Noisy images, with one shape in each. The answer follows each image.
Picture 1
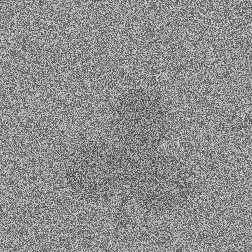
dark club
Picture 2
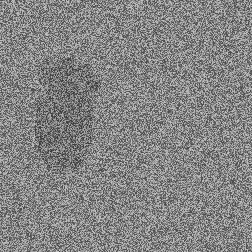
dark footprint
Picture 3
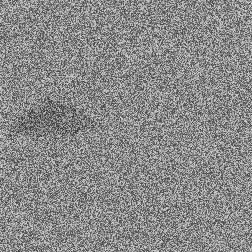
dark umbrella, middle left
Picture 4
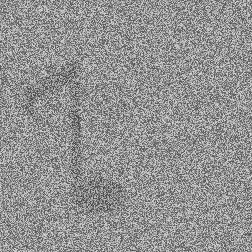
dark musical note
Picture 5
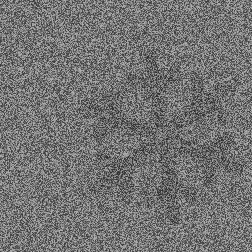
dark snowflake
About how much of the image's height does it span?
two thirds
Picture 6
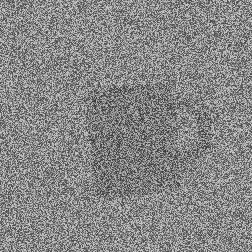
dark cup
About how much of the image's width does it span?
half
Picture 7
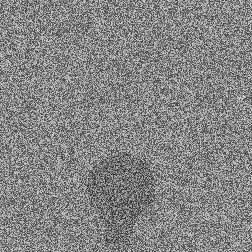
dark light bulb, bottom middle
